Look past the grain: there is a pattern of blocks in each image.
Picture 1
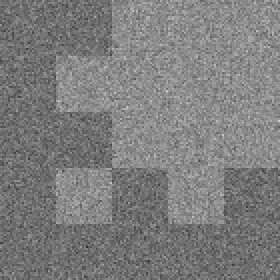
mirrored about the diagonal from the bottom left
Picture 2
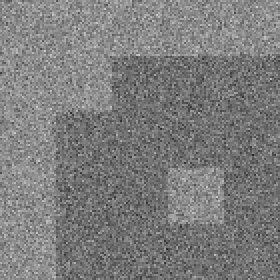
mirrored about the diagonal from the top left
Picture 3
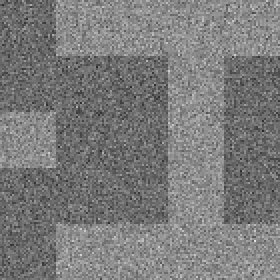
top and bottom mirror each other
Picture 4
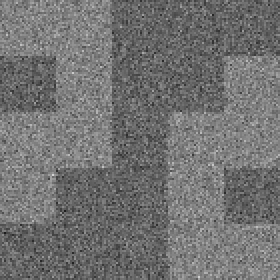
the same after a half turn
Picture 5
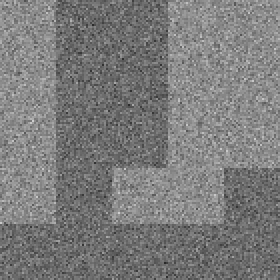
no symmetry
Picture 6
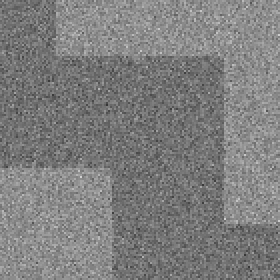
mirrored about the diagonal from the bottom left
